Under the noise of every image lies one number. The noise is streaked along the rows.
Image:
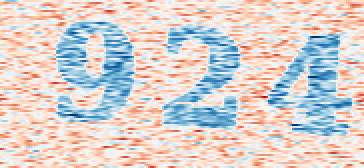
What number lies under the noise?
924
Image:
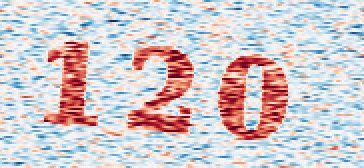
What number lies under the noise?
120
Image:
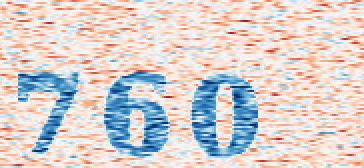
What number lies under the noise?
760
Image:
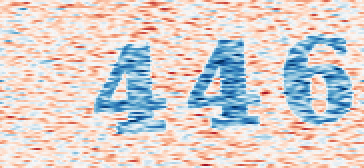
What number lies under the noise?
446
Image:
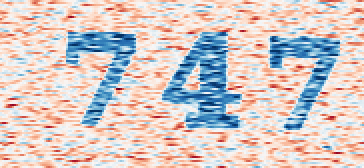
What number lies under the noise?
747
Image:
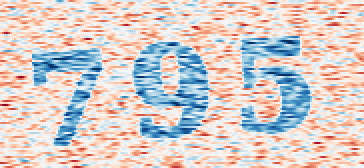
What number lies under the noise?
795
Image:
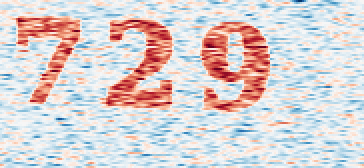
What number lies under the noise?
729
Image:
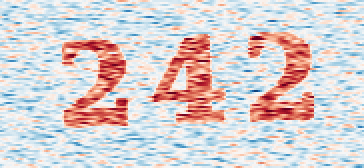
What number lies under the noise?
242
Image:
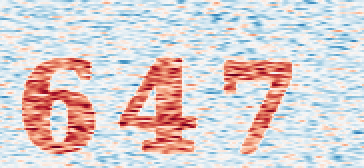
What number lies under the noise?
647
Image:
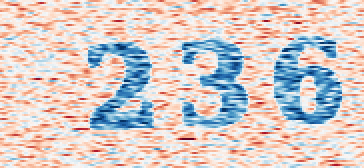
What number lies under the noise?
236
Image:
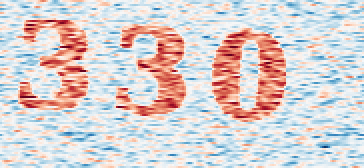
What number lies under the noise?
330
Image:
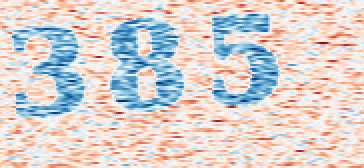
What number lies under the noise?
385
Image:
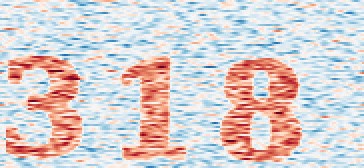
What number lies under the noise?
318
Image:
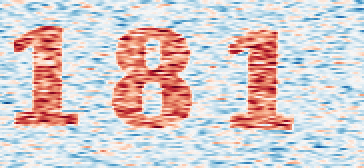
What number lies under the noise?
181
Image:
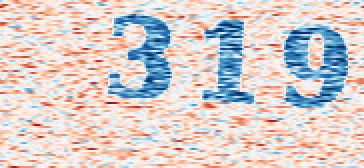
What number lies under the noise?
319
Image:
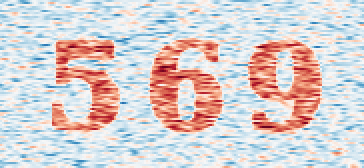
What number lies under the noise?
569
